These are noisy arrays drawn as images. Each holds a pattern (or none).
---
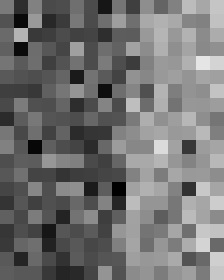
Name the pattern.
a sharp edge
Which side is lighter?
right
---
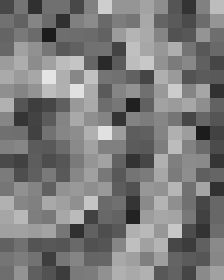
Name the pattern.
rings round one point
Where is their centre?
middle left
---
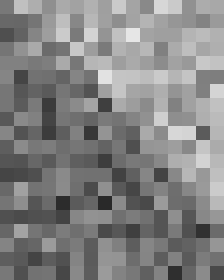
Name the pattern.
a sharp edge
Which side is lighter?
top right
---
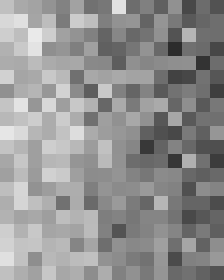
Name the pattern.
a smooth slope
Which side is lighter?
left
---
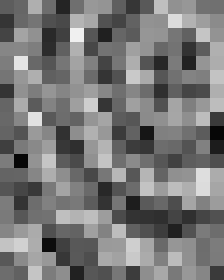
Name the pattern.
rings round one point
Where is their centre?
top right
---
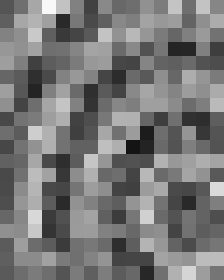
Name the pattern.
rings round one point
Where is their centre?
bottom right
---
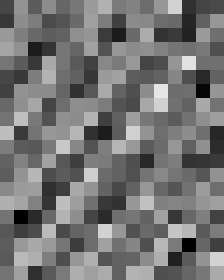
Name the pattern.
diagonal stripes
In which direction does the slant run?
bottom left to top right
